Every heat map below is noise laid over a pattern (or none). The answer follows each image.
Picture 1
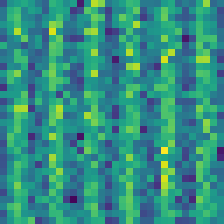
vertical stripes
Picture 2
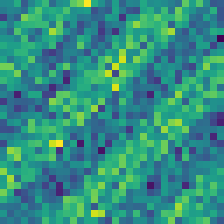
diagonal stripes
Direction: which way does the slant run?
bottom left to top right
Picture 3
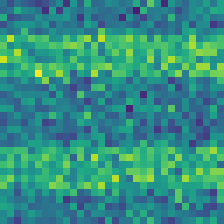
horizontal stripes
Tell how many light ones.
2
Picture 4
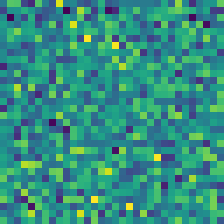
only noise
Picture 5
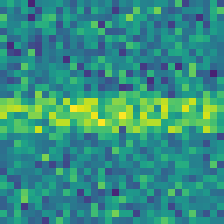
one horizontal stripe
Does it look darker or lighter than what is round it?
lighter
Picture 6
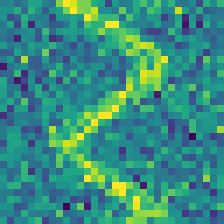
a wavy band
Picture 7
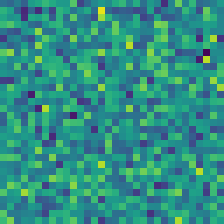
only noise
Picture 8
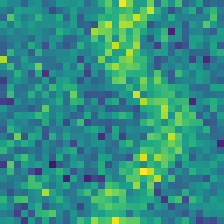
a wavy band
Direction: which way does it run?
top to bottom
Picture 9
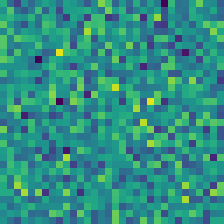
only noise
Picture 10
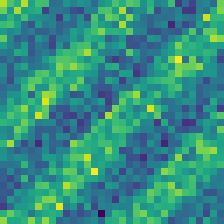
diagonal stripes
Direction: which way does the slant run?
bottom left to top right
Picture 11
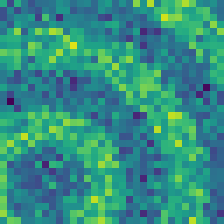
rings round one point
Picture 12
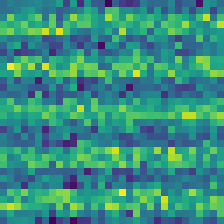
horizontal stripes
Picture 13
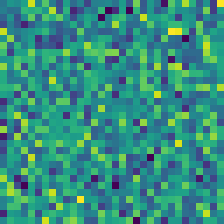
only noise
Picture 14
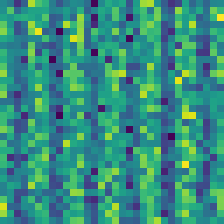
vertical stripes
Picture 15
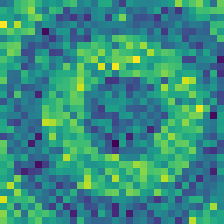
rings round one point
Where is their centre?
centre
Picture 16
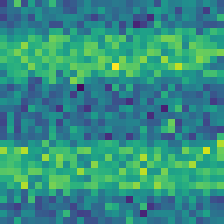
horizontal stripes
